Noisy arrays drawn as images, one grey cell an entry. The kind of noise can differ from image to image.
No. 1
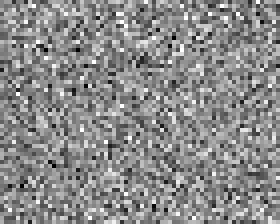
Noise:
independent entries
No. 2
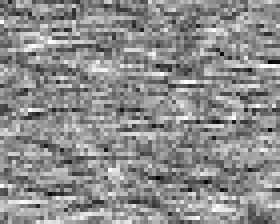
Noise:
streaked along the rows
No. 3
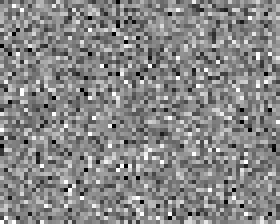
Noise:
heavy tails
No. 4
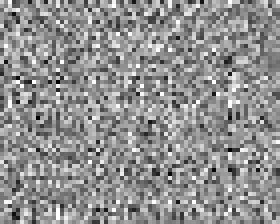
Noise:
low rank plus noise
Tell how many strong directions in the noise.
three or four
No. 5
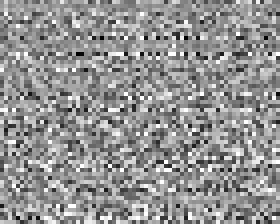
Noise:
rows of uneven size
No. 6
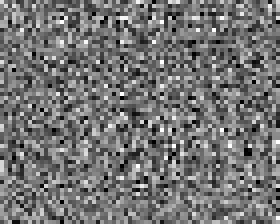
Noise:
low rank plus noise
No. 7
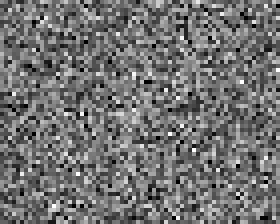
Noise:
independent entries
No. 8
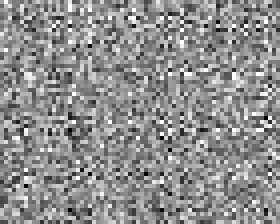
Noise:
low rank plus noise
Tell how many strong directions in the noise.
two
